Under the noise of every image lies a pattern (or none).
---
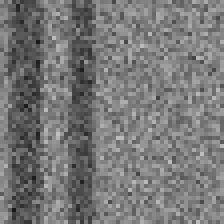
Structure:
bands of columns
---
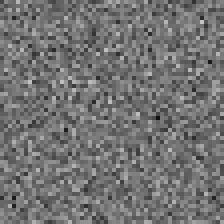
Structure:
only noise
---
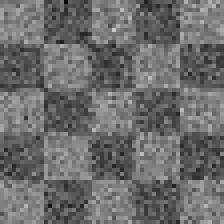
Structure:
a checkerboard
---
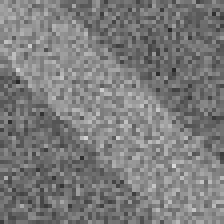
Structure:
a diagonal band
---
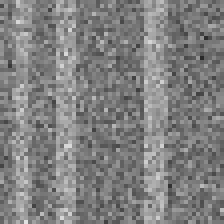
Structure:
bands of columns
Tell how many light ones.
3
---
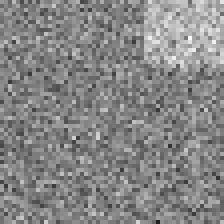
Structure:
one block
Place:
top right
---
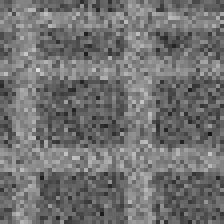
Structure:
bands of rows crossing bands of columns
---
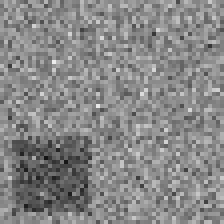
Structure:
one block
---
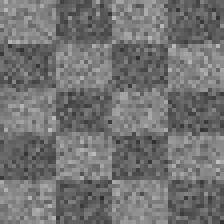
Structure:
a checkerboard
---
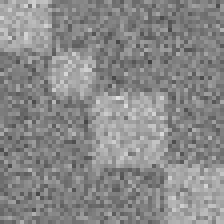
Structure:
blocks along the diagonal
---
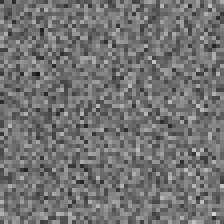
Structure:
only noise
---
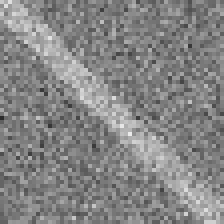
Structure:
a diagonal band
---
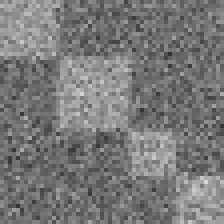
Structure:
blocks along the diagonal
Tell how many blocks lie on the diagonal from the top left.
4
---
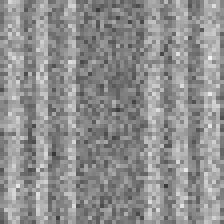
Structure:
bands of columns
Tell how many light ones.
6
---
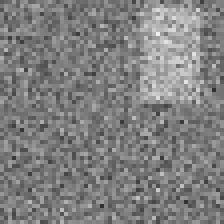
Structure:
one block
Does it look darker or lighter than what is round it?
lighter
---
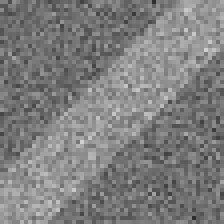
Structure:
a diagonal band
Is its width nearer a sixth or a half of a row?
a half
